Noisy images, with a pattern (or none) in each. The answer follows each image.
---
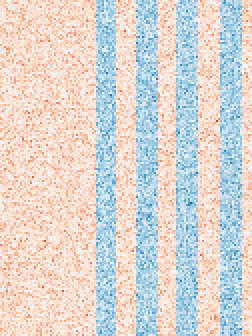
bands of columns
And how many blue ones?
4
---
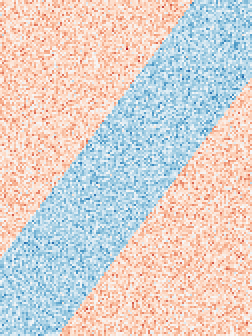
a diagonal band
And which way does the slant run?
bottom left to top right
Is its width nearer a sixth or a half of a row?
a half
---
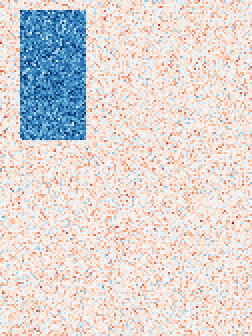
one block
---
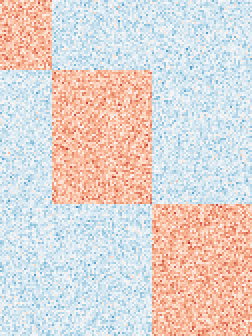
blocks along the diagonal
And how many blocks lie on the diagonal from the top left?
3
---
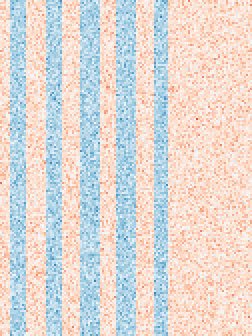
bands of columns
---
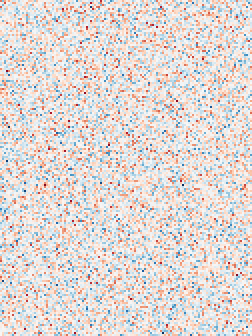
only noise
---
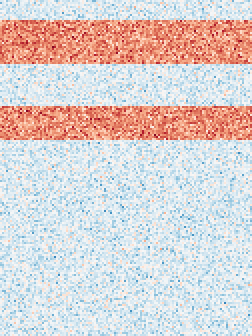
bands of rows
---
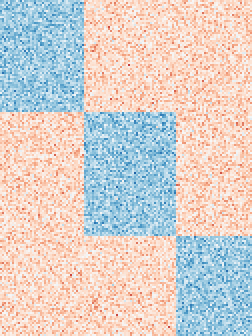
blocks along the diagonal
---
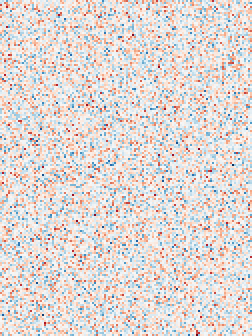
only noise
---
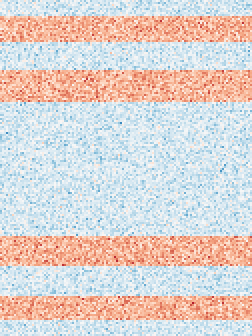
bands of rows
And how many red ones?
4
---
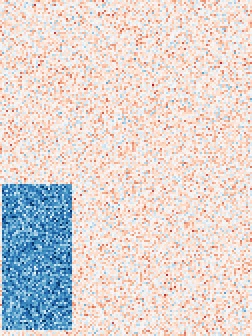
one block
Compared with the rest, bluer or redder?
bluer
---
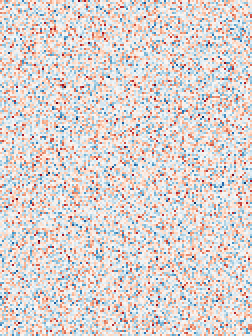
only noise
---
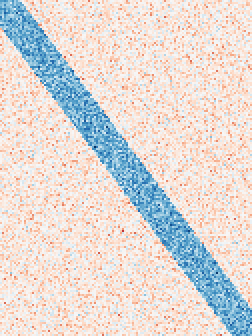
a diagonal band
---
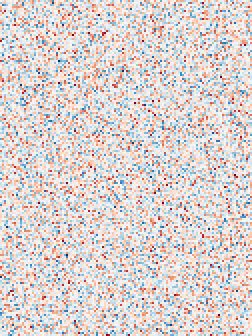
only noise
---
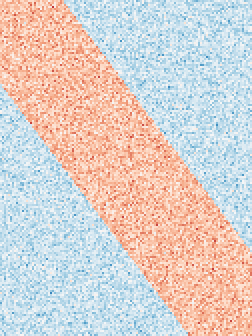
a diagonal band
